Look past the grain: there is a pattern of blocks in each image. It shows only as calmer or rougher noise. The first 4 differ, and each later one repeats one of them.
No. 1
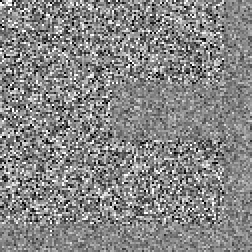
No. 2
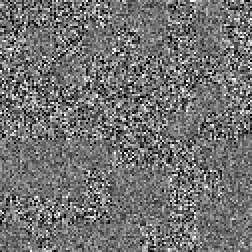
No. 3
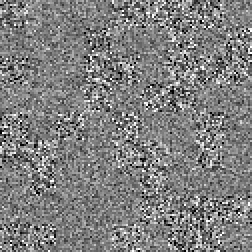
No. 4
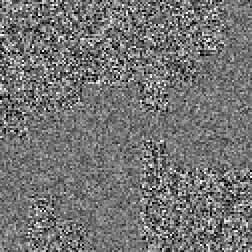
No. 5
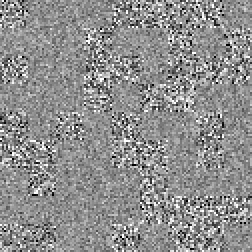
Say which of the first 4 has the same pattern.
3
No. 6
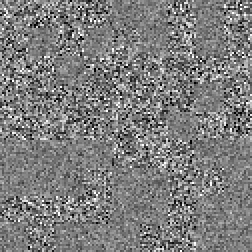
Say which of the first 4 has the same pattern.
2
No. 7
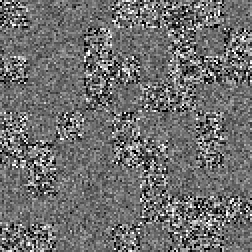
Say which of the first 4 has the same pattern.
3
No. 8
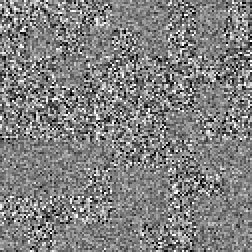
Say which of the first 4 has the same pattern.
2
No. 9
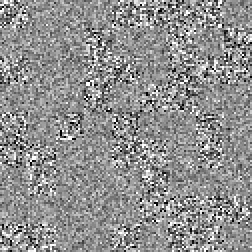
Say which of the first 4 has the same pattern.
3
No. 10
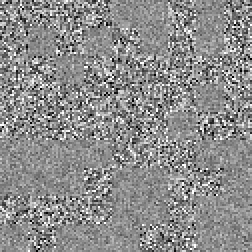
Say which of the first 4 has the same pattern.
2
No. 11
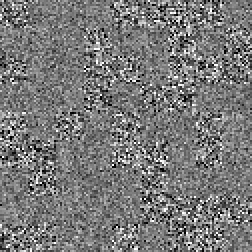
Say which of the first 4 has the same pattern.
3
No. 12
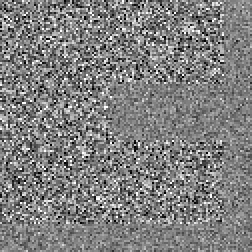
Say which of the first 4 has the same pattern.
1
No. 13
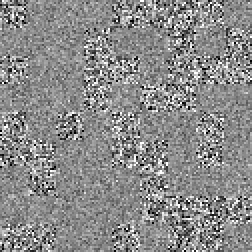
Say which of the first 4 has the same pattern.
3
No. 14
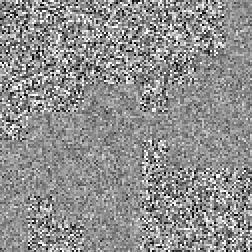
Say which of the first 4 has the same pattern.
4
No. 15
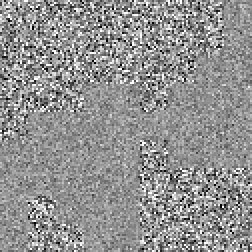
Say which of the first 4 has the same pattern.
4
